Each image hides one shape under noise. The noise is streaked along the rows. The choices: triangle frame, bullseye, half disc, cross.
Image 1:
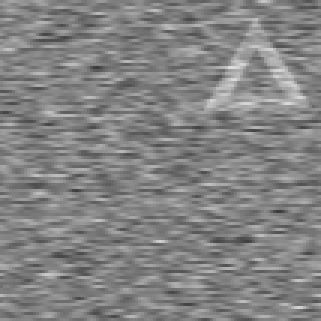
triangle frame
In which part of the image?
top right
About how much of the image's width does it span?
a third
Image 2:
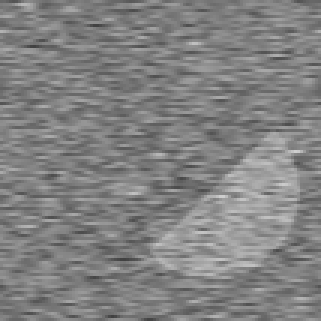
half disc
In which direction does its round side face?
down and right
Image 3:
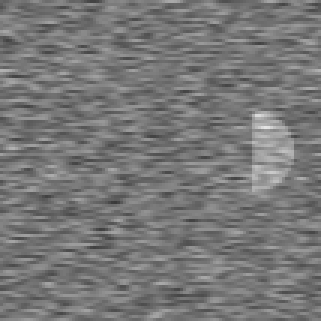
half disc
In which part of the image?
middle right
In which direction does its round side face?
right
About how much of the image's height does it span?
a quarter
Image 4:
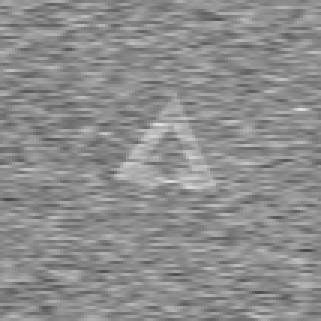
triangle frame
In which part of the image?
centre
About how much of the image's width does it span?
a third
